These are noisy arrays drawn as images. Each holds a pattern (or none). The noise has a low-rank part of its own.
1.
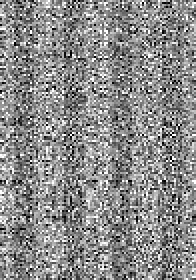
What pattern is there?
vertical stripes
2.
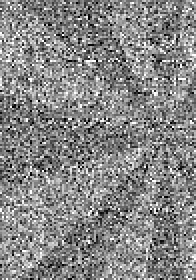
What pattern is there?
spokes from one point
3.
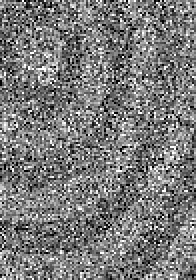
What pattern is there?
rings round one point
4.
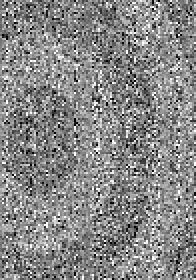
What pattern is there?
rings round one point
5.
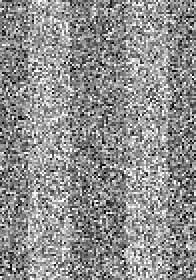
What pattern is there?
vertical stripes
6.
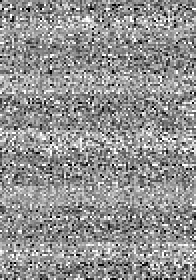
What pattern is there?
horizontal stripes
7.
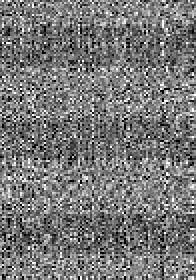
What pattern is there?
horizontal stripes
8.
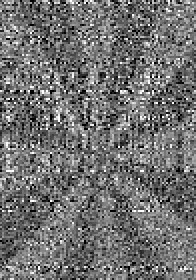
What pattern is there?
spokes from one point
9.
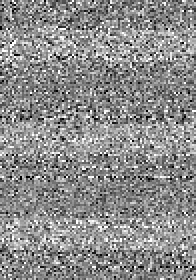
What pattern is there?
horizontal stripes
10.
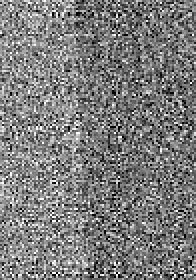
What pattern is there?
a sharp edge
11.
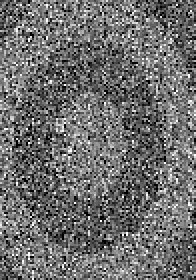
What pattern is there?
rings round one point
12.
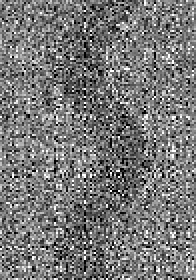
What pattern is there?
a wavy band
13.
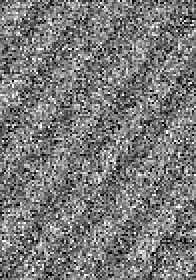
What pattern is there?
diagonal stripes
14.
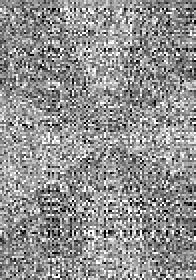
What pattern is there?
spokes from one point
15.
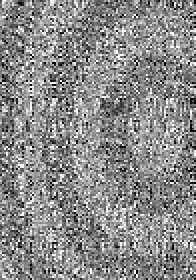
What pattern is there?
rings round one point
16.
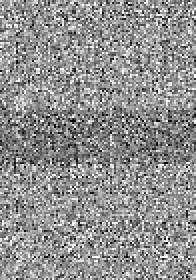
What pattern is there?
one horizontal stripe
